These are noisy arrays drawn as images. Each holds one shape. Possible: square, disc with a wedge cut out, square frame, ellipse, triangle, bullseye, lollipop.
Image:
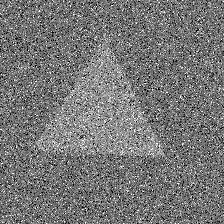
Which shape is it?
triangle
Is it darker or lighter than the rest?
lighter
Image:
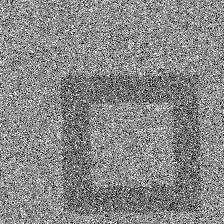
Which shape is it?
square frame
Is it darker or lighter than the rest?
darker
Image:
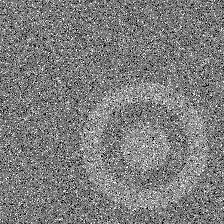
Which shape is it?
bullseye
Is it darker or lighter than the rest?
lighter
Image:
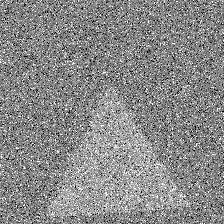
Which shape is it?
triangle
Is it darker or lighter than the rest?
lighter
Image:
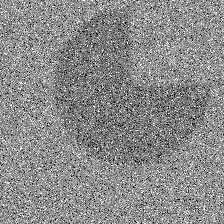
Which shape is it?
disc with a wedge cut out
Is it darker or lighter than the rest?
darker
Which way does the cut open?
up and right
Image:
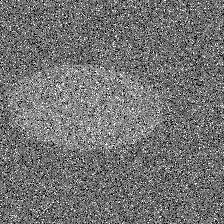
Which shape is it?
ellipse
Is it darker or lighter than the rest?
lighter
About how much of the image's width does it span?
two thirds
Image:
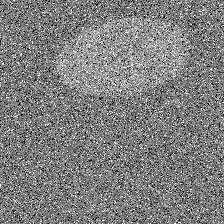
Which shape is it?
ellipse
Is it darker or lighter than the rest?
lighter
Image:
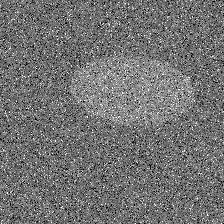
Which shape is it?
ellipse
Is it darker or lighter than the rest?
lighter
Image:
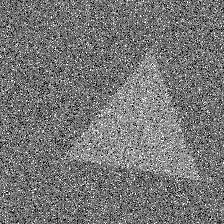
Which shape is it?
triangle
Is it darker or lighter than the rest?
lighter
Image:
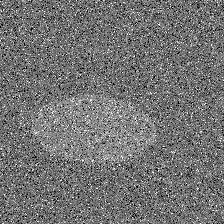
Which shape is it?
ellipse
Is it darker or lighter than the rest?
lighter
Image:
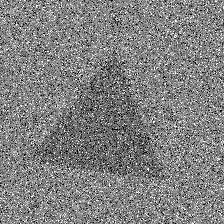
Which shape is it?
triangle
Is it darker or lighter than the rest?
darker
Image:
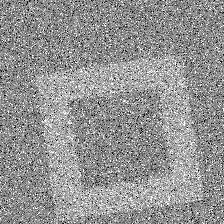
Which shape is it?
square frame
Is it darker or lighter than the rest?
lighter
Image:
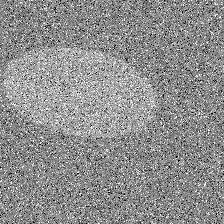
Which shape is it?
ellipse
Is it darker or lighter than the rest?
lighter
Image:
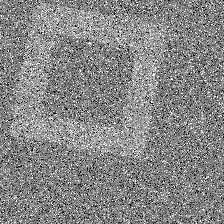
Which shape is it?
square frame
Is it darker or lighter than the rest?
lighter
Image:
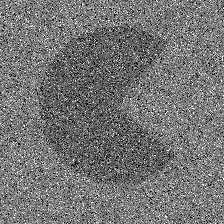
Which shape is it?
disc with a wedge cut out
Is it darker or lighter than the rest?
darker
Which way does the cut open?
right
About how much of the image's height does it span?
two thirds
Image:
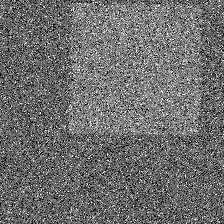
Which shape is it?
square
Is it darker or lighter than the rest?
lighter
